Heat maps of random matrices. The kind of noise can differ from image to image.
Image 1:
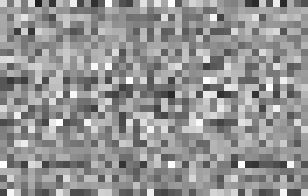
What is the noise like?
rows of uneven size
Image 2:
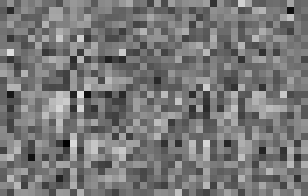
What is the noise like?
low rank plus noise
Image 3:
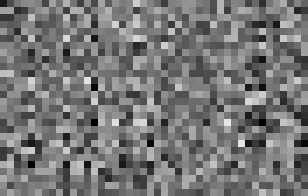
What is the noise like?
low rank plus noise
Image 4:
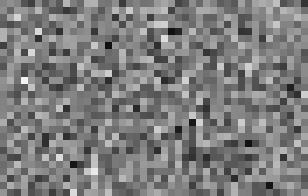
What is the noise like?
independent entries
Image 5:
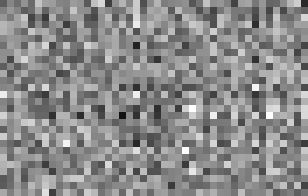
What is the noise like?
low rank plus noise
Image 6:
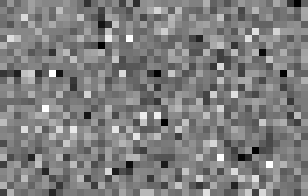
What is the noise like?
heavy tails
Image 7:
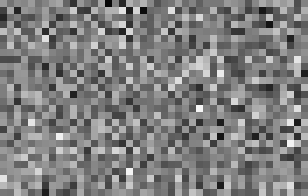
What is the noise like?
low rank plus noise
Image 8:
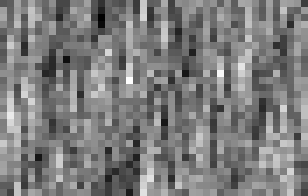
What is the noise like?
streaked along the columns
